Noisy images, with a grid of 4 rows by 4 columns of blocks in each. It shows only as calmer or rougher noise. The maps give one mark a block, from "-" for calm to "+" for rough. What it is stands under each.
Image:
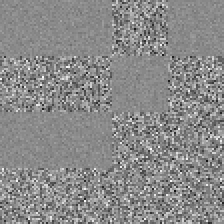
- - + -
+ + - +
- - + +
+ + + +
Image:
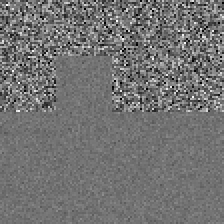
+ + + +
+ - + +
- - - -
- - - -
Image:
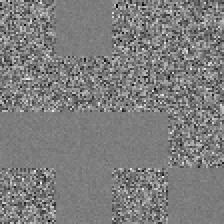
+ - + +
+ + + +
- - - +
+ - + -
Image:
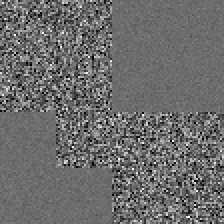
+ + - -
+ + - -
- + + +
- - + +
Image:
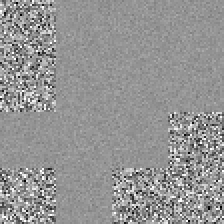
+ - - -
+ - - -
- - - +
+ - + +
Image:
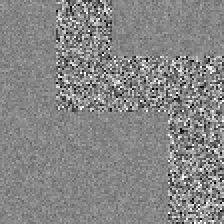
- + - -
- + + +
- - - +
- - - +
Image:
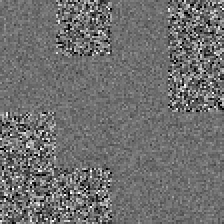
- + - +
- - - +
+ - - -
+ + - -
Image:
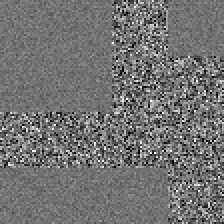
- - + -
- - + +
+ + + +
- - - +
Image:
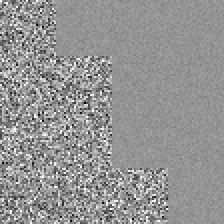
+ - - -
+ + - -
+ + - -
+ + + -
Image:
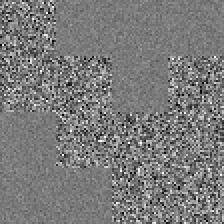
+ - - -
+ + - +
- + + +
- - + +
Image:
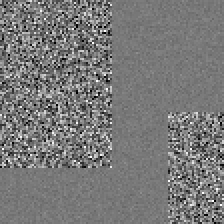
+ + - -
+ + - -
+ + - +
- - - +
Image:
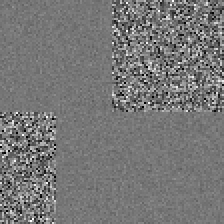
- - + +
- - + +
+ - - -
+ - - -
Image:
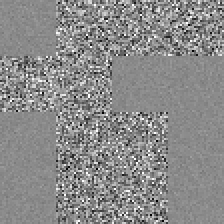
- + + +
+ + - -
- + + -
- + + -
